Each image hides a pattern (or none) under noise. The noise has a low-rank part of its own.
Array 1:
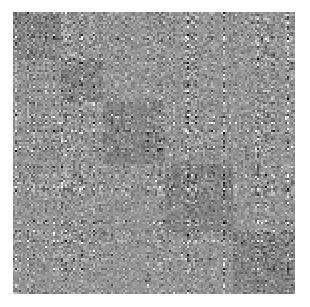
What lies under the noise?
blocks along the diagonal
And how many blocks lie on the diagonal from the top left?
5
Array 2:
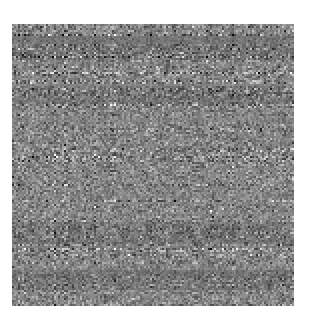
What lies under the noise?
bands of rows
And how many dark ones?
4
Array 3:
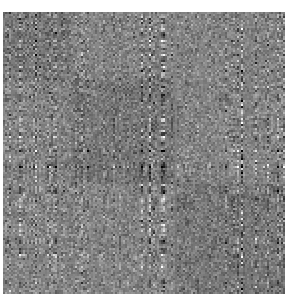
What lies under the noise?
blocks along the diagonal
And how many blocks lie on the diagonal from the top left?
3
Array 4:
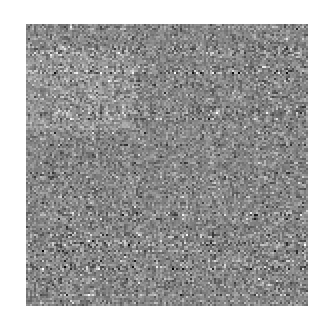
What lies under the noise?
one block
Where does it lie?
top left
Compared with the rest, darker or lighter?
lighter
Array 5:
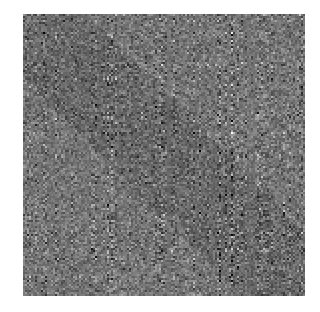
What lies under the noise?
a diagonal band
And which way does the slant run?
top left to bottom right
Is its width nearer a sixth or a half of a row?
a half
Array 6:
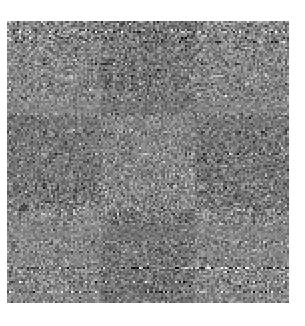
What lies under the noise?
a checkerboard
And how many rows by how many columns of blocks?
3 by 3
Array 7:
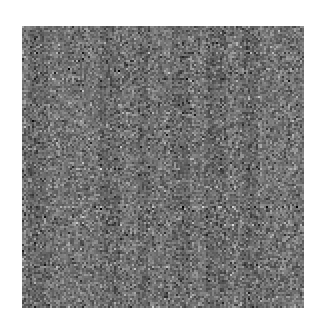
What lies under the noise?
bands of columns
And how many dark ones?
6
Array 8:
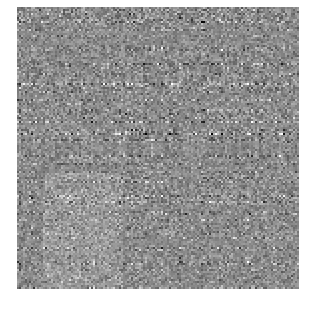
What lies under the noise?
one block
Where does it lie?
bottom left
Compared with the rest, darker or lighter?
lighter
